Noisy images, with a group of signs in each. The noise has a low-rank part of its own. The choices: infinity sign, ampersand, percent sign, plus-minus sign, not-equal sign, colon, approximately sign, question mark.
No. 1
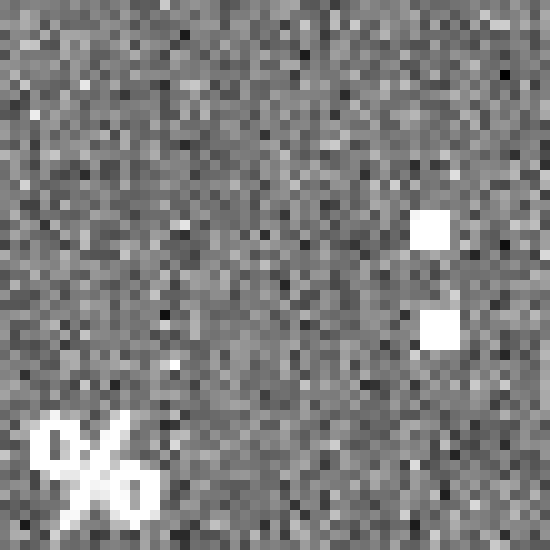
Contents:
middle right: colon; bottom left: percent sign
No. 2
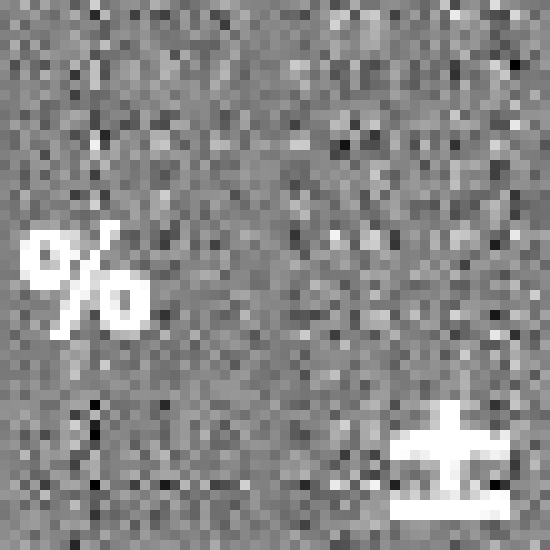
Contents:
middle left: percent sign; bottom right: plus-minus sign
